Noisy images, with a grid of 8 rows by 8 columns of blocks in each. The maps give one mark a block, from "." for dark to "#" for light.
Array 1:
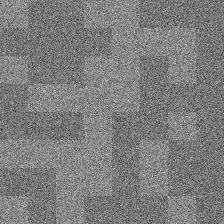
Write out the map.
# . . # # . . .
. . . . # # # .
# . . # # . # .
. # # # # . . .
. . . # . . # .
# # # # . # . .
. . # # . # . .
# . # . . . # .
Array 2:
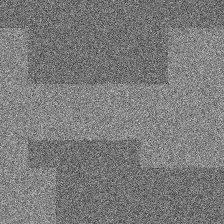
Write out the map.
. . . . . . . .
# . . . . . # #
# . . . . . # #
# # # # # # # #
# # # # # # # #
# . . . . # # #
# # . . . . . .
# # . . . . . .
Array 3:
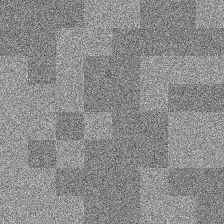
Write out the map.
. . . # # . . #
. . # # . . . .
# . # . . # # #
# # # . . # . .
# # . # . . # #
# . # . . . # #
# # . . . # . .
# # # . . # # .
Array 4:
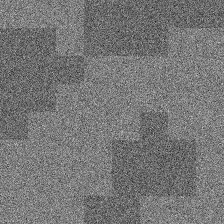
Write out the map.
# # # . . . . .
. . # . . . # #
. . . # # # # #
. . # # # # # #
. # # # # . # #
# # # # . . . #
# # # # . . . #
# # # . . # # #
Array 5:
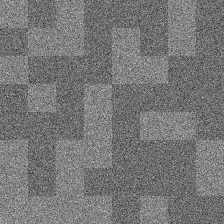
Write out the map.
# . # . . . # .
. # # . # . # .
# . . . # # . .
. # . # . . . .
. . . # . # # .
# . # # . . . #
# . # . . . . #
# # # # . # . .
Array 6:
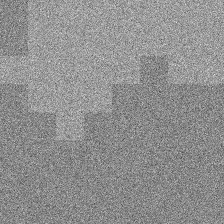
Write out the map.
. # # # # # # #
. # # # # # # #
# # # # # . # #
. # # # . . . .
. . # . . . . .
. . . . . . . .
. . . . . . . .
. . . . . . . .
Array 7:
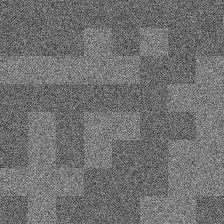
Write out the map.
. . . . . . . .
. . . # . # . .
# # # # # . . #
. . . . . . # #
. # . # # . . #
. # . # . . # #
# # # . . . # #
. # . . . # # .
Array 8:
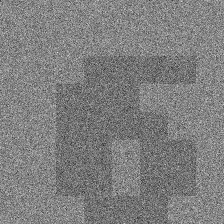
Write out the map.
# # # # # # # #
# # # # # # # #
# # # . . . . #
# # . . . # # #
# # . . . . # #
# # . . # . . #
# # . . # . . #
# # # . . . # #
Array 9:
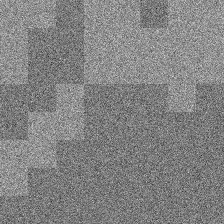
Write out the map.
# # . # # . # #
# . . # # # # #
# . . # # # # #
. . # . . . # .
. # # . . . . .
# # . . . . . .
# . . . . . . .
. . . . . . . .
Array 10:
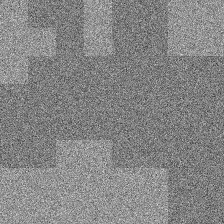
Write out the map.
# . . # . . # #
# # . # . . # #
# . . . . . . .
. . . . . . . .
. . . . . . . .
. . # # . . . .
# # # # # # . .
# # # # # # . .
